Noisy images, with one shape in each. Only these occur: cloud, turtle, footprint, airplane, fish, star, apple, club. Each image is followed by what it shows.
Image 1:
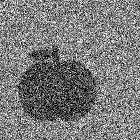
apple
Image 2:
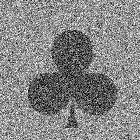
club
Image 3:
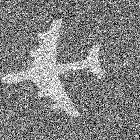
airplane
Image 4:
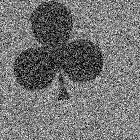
club
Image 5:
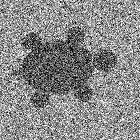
turtle
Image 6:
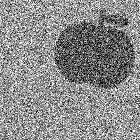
apple
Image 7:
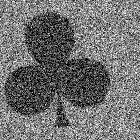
club
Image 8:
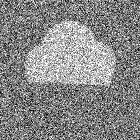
cloud
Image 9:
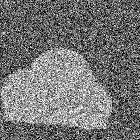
cloud
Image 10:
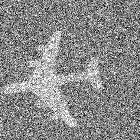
airplane
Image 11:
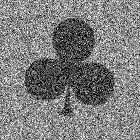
club
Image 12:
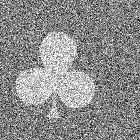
club
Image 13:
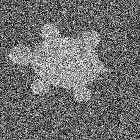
turtle
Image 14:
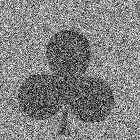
club
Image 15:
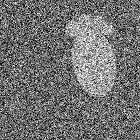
footprint
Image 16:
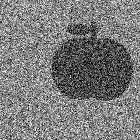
apple
